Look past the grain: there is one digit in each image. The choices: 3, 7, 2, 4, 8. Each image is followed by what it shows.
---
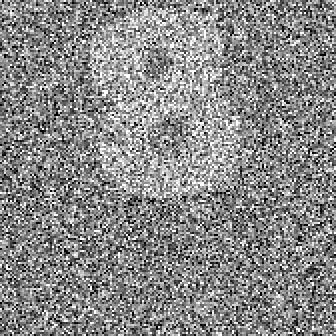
light 8
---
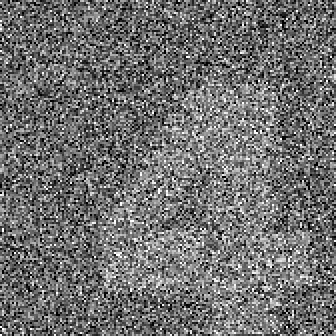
light 4
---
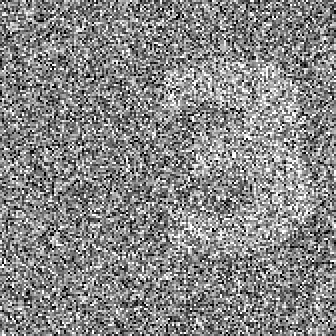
light 3
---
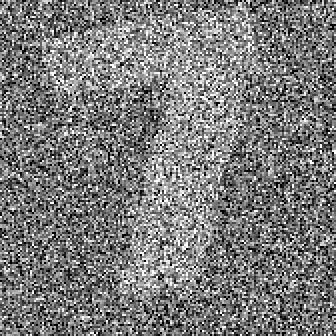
light 7
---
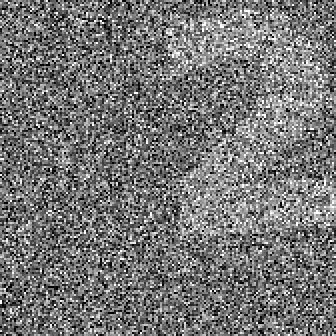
light 2
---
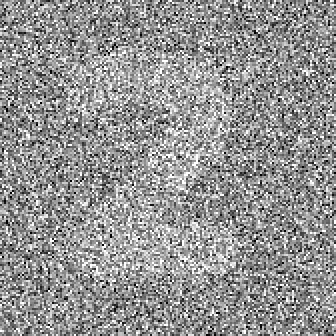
light 2
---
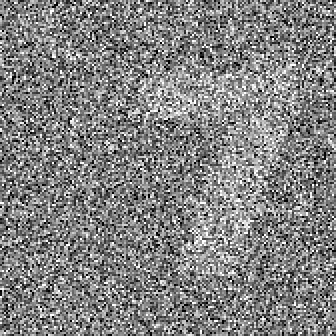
light 7
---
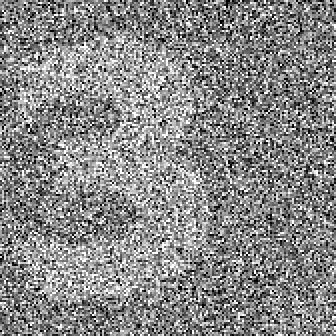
light 3
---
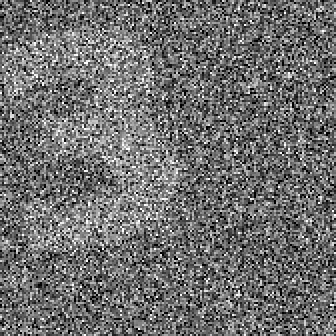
light 3
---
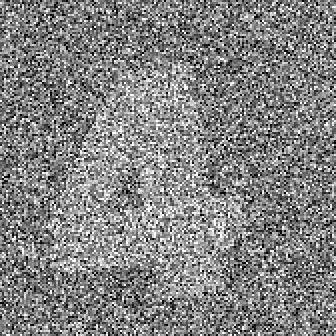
light 4
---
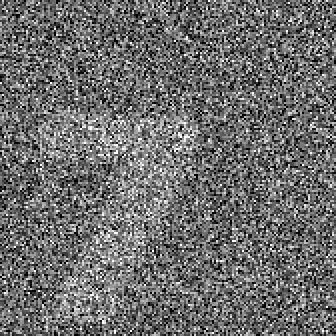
light 7
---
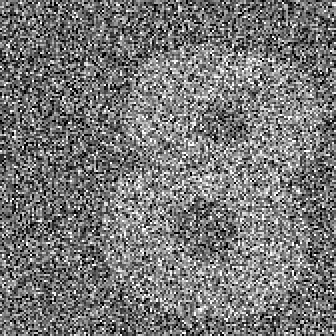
light 8
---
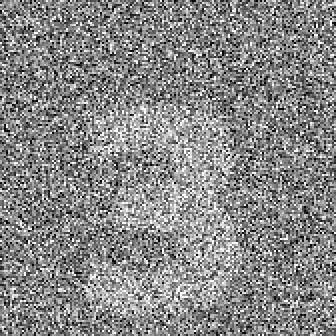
light 3
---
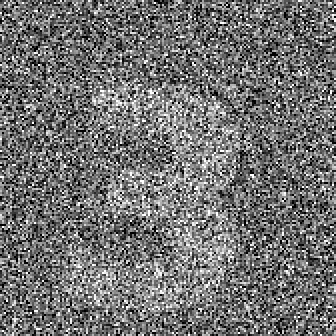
light 3
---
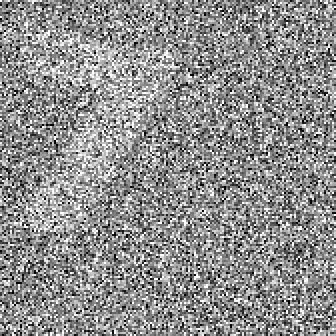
light 7
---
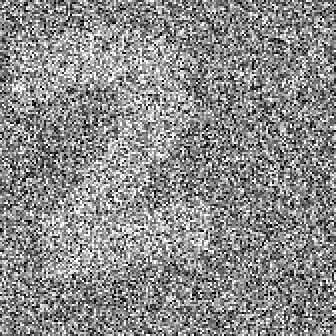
light 2
